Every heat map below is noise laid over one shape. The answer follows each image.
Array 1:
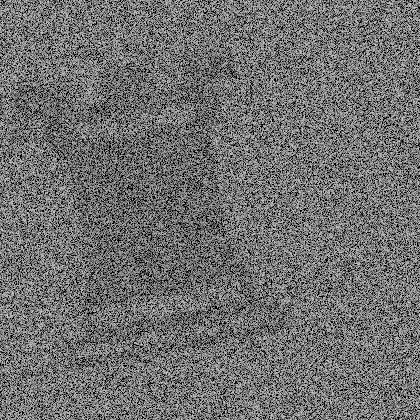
dark chess rook
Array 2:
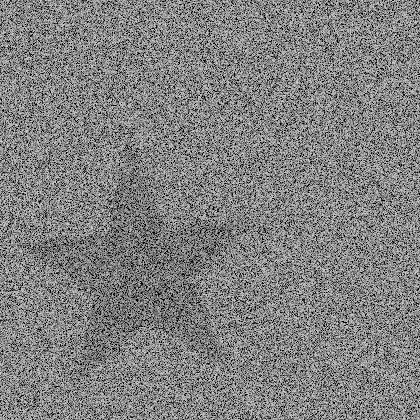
dark star
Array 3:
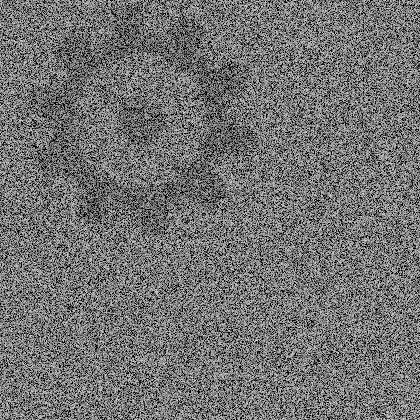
dark gear
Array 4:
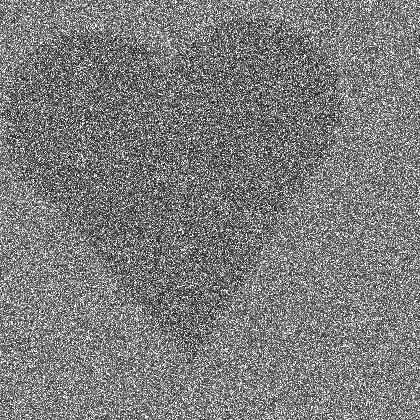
dark heart
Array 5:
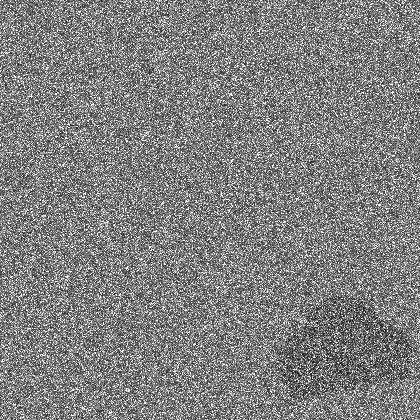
dark cloud, bottom right
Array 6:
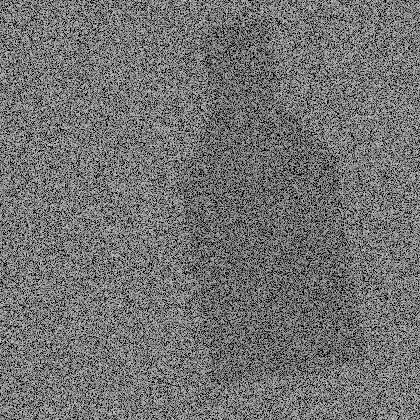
dark bottle
